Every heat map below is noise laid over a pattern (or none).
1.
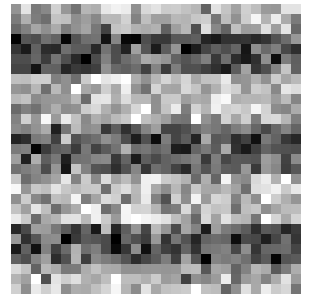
horizontal stripes
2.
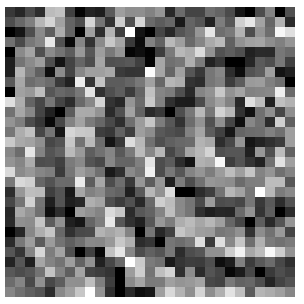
rings round one point
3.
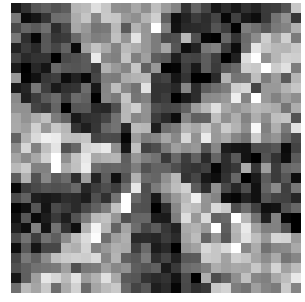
spokes from one point
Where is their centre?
centre
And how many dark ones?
5
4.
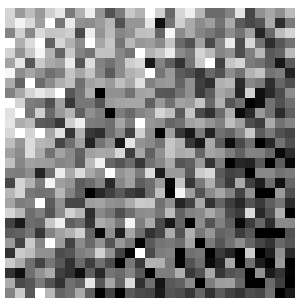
a smooth slope
